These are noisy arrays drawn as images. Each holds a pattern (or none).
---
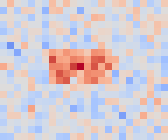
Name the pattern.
one block
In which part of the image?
centre
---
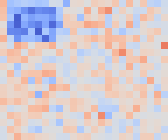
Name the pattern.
one block
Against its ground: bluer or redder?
bluer
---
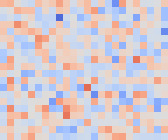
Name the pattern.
only noise
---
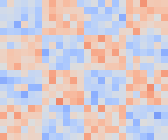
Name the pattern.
a checkerboard
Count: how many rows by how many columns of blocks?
4 by 4
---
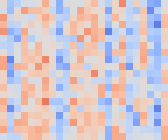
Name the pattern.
bands of columns
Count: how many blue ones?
5
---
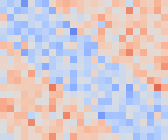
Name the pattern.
a diagonal band
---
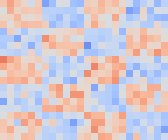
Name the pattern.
a checkerboard
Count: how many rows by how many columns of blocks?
5 by 4
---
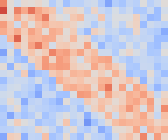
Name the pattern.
a diagonal band
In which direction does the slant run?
top left to bottom right
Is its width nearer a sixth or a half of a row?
a half
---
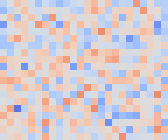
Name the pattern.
only noise
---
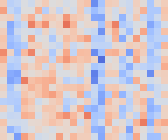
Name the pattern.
bands of columns
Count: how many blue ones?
4
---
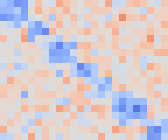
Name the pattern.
blocks along the diagonal
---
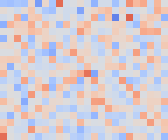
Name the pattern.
only noise
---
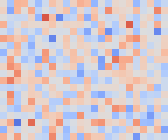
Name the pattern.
only noise
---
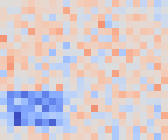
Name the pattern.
one block
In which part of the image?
bottom left
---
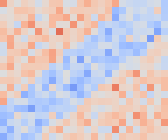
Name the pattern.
a diagonal band
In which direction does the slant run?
bottom left to top right
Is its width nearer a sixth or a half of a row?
a half
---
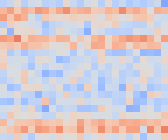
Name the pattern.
bands of rows
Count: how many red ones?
3
